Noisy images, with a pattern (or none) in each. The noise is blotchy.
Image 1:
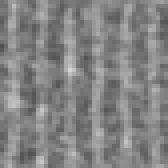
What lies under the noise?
vertical stripes
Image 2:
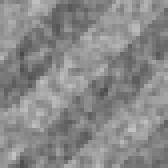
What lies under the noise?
diagonal stripes
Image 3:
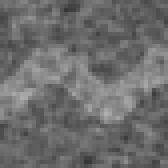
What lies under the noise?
a wavy band
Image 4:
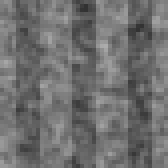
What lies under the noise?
vertical stripes
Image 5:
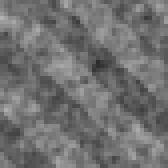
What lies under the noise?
diagonal stripes
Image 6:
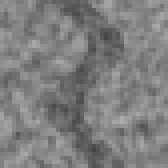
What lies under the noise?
a wavy band
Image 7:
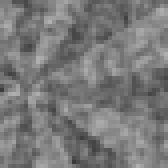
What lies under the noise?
spokes from one point
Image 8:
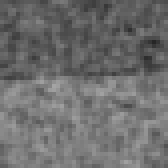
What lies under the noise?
a sharp edge
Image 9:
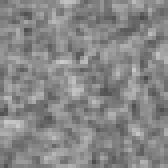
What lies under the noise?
only noise
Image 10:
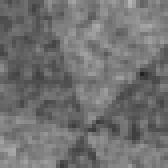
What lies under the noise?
spokes from one point
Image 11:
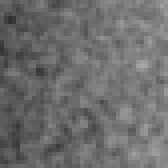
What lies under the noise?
a smooth slope
